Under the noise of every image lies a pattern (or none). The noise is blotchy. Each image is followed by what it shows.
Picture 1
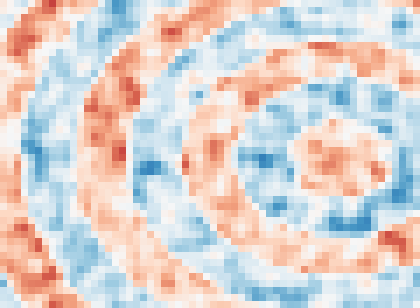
rings round one point
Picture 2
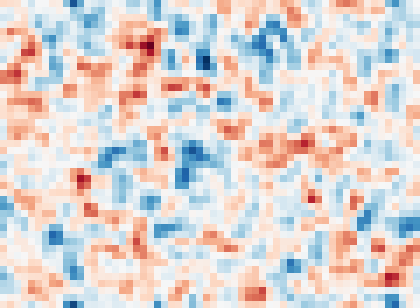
only noise
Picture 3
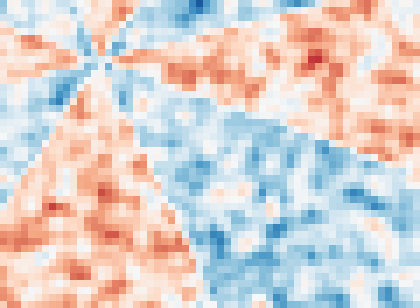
spokes from one point
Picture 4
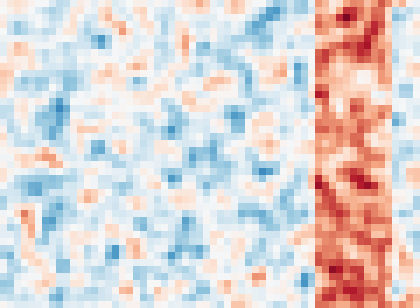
one vertical stripe
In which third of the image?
right
